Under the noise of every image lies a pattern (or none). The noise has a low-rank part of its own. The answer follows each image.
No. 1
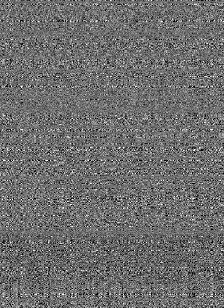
one band of rows
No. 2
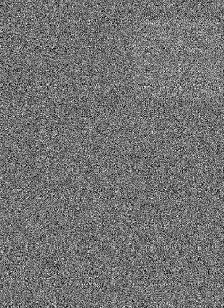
one block
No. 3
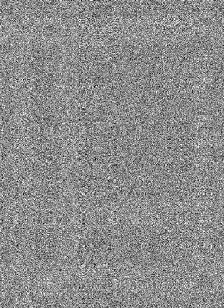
bands of rows crossing bands of columns
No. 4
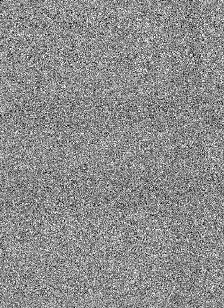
bands of rows crossing bands of columns
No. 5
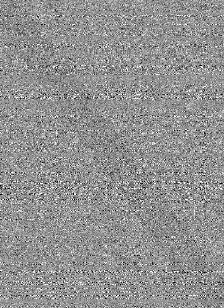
a diagonal band
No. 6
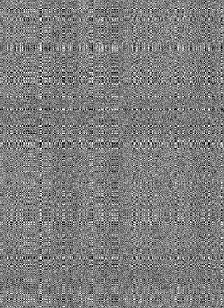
bands of rows crossing bands of columns
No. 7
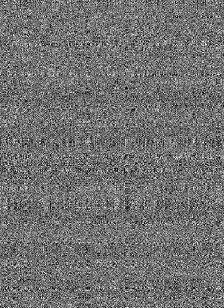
bands of rows
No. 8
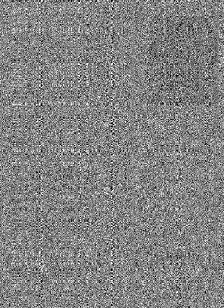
one block
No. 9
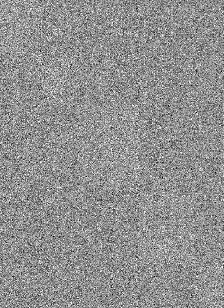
blocks along the diagonal
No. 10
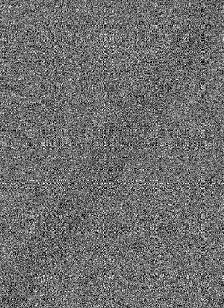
a diagonal band
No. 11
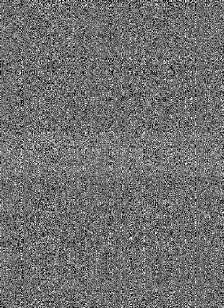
one band of rows
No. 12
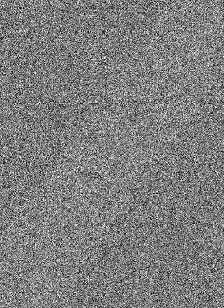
a diagonal band
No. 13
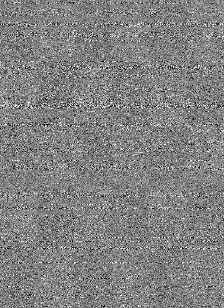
a checkerboard
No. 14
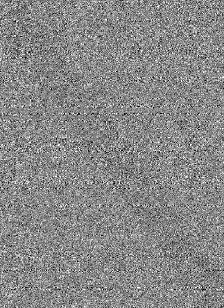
a diagonal band
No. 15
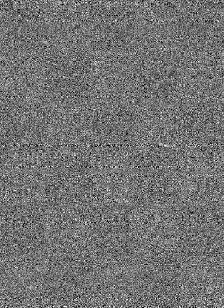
a checkerboard
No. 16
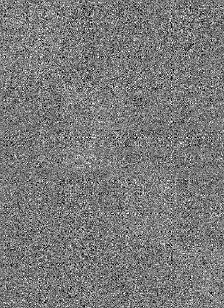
blocks along the diagonal
